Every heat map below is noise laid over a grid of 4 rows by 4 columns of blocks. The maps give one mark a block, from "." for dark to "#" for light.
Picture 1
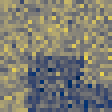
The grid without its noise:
####
####
#..#
#...
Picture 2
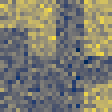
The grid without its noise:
##.#
.#.#
....
...#
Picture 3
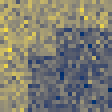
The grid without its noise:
####
##..
#...
#...
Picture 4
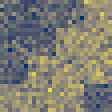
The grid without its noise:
...#
..##
.###
###.
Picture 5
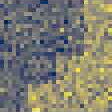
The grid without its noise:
...#
...#
..##
.###
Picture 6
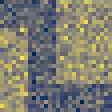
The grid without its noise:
..##
#.##
#.##
#...
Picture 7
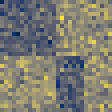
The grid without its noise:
..##
..##
##.#
##.#
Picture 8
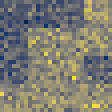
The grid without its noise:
...#
.###
.##.
####
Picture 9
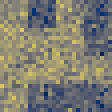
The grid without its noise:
#.#.
###.
####
#...
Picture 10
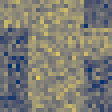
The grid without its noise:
###.
.###
.##.
.##.
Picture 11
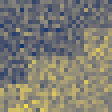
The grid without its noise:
....
...#
.###
####
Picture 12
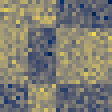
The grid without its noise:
##..
#.##
#.##
.#..
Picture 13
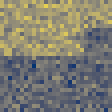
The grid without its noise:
####
###.
....
....
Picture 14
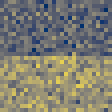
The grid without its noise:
....
....
####
####
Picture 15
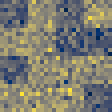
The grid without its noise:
.#.#
##..
.###
###.
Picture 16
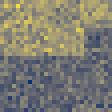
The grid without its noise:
####
###.
....
....
